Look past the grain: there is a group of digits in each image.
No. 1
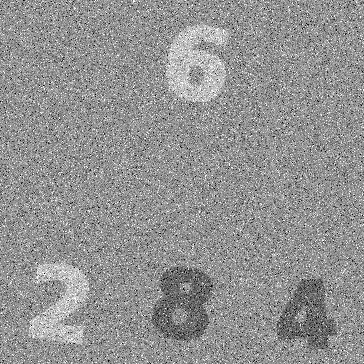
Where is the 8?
bottom middle
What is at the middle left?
nothing
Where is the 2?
bottom left
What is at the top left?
nothing
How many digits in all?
4
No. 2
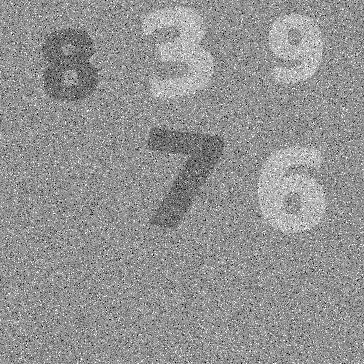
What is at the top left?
8
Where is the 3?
top middle
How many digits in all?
5
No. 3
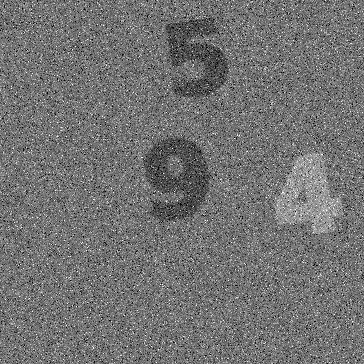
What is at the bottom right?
nothing
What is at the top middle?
5
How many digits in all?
3
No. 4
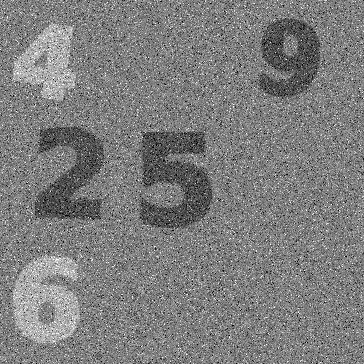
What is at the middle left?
2
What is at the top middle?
nothing
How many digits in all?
5
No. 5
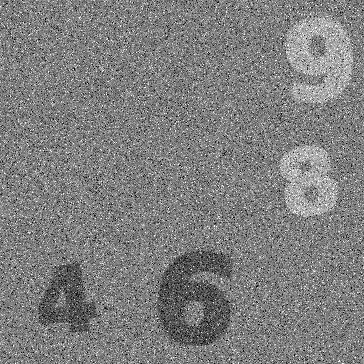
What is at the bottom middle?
6
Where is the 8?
middle right
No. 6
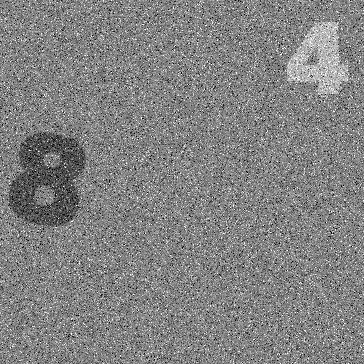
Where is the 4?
top right
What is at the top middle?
nothing
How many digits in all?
2
